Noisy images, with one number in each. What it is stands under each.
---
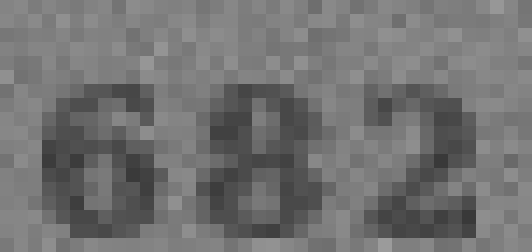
682
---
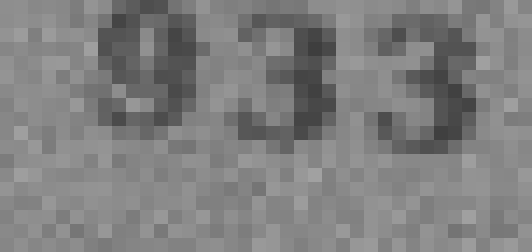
933
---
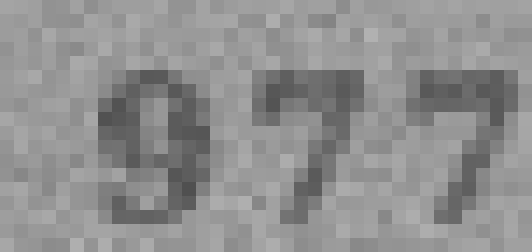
977
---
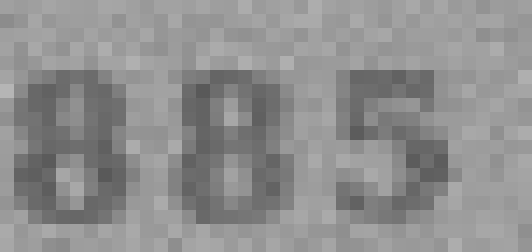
885
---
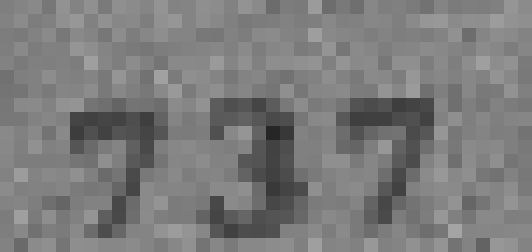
737
